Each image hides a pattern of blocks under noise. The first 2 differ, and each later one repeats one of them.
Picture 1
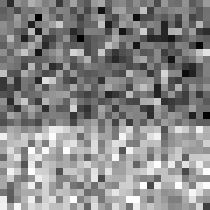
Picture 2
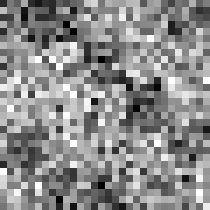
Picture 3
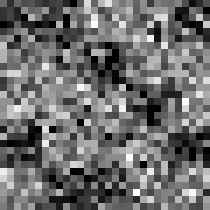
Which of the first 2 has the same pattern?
2
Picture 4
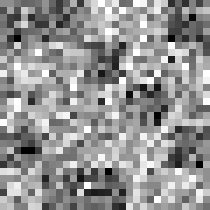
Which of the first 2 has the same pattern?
2
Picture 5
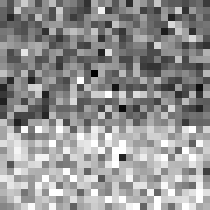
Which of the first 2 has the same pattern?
1
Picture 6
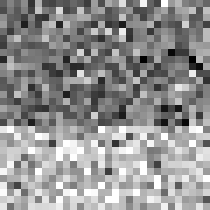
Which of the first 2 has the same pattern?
1
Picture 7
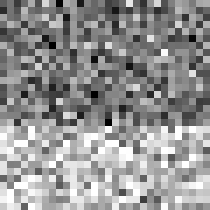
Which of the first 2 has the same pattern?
1
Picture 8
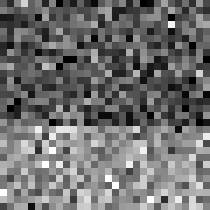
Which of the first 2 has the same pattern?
1
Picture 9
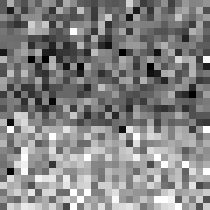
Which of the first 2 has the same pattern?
1
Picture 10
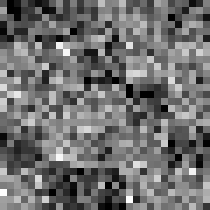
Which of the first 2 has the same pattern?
2
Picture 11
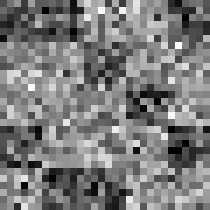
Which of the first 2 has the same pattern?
2
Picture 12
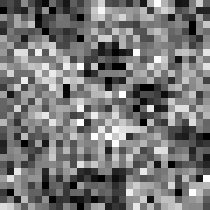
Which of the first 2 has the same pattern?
2
